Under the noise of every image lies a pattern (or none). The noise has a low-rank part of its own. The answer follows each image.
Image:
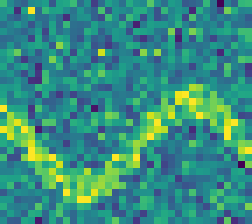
a wavy band
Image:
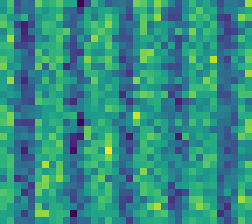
vertical stripes
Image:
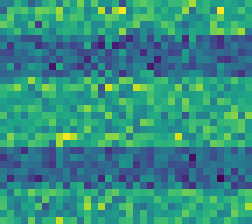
horizontal stripes
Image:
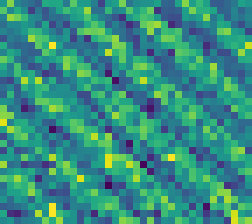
diagonal stripes
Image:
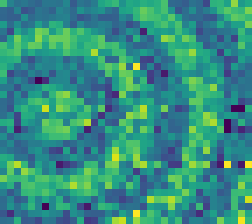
rings round one point
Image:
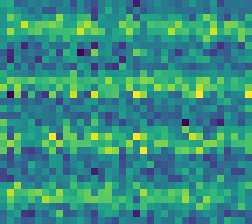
horizontal stripes
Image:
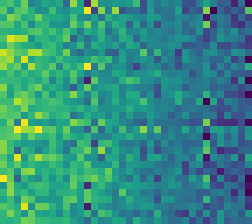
a smooth slope
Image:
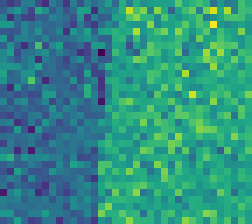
a sharp edge
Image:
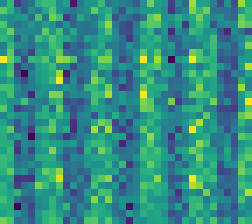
vertical stripes
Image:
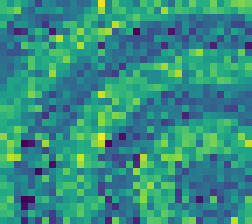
rings round one point
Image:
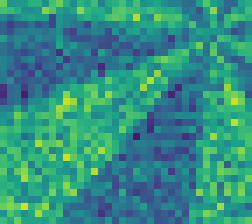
spokes from one point
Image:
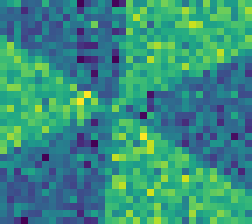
spokes from one point
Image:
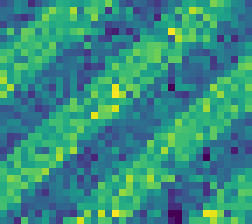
diagonal stripes
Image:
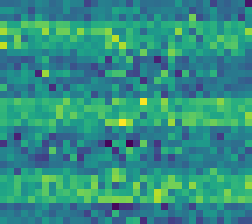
horizontal stripes
